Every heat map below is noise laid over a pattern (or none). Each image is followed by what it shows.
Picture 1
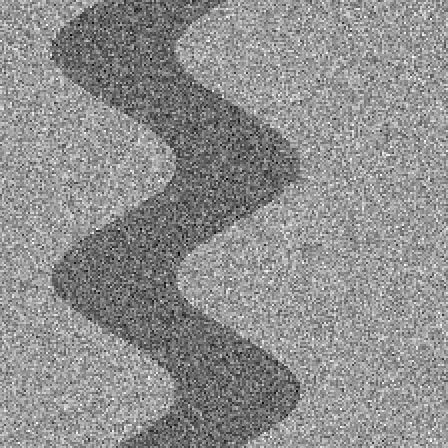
a wavy band
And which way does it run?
top to bottom
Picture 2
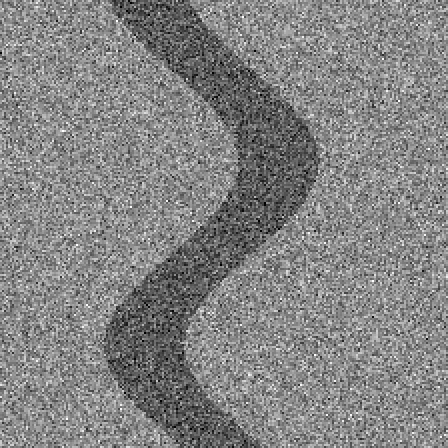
a wavy band
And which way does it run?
top to bottom
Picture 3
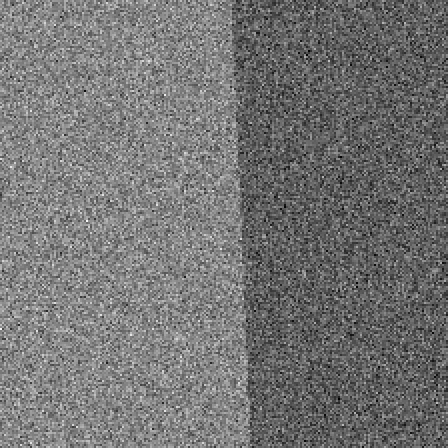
a sharp edge
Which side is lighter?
left
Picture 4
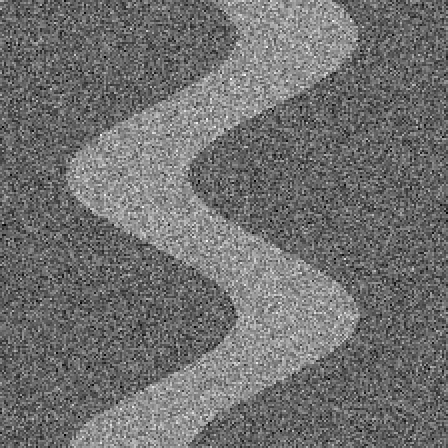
a wavy band
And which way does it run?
top to bottom
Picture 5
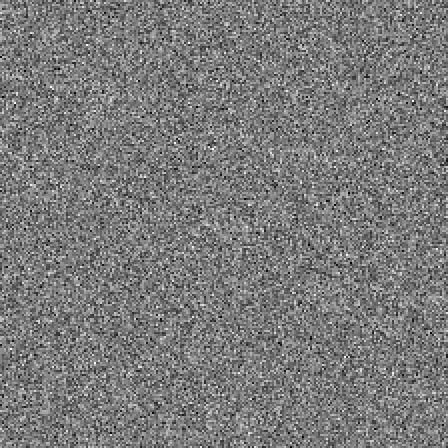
only noise
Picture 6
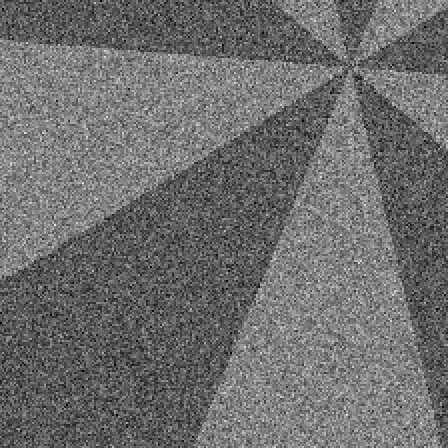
spokes from one point
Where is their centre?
top right
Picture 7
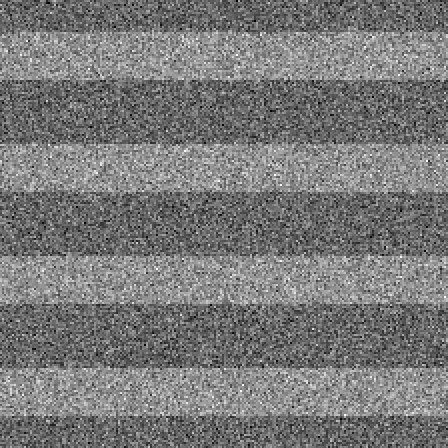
horizontal stripes
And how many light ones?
4
